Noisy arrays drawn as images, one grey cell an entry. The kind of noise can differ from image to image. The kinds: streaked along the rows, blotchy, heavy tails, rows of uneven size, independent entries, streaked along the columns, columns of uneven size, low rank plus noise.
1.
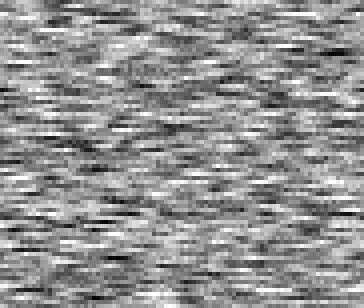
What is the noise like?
streaked along the rows
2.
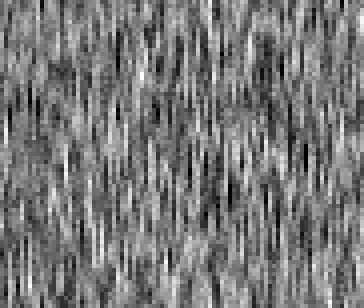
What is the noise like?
streaked along the columns
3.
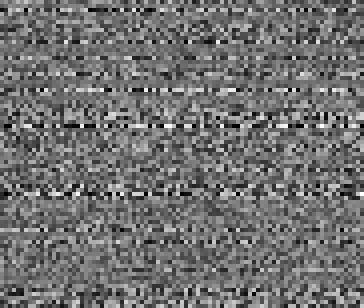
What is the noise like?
rows of uneven size
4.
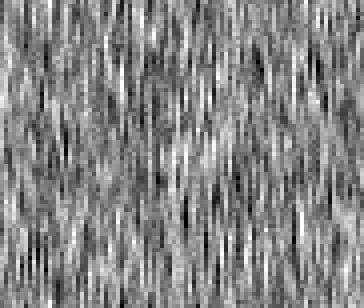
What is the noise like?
streaked along the columns
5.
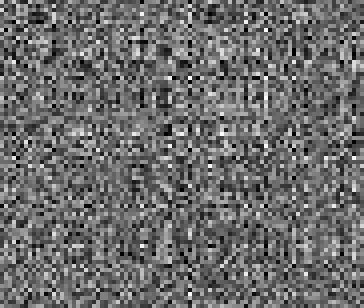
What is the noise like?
low rank plus noise
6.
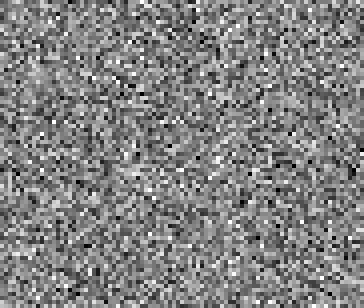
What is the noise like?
independent entries
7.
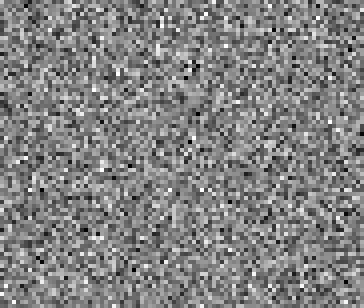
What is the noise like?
independent entries
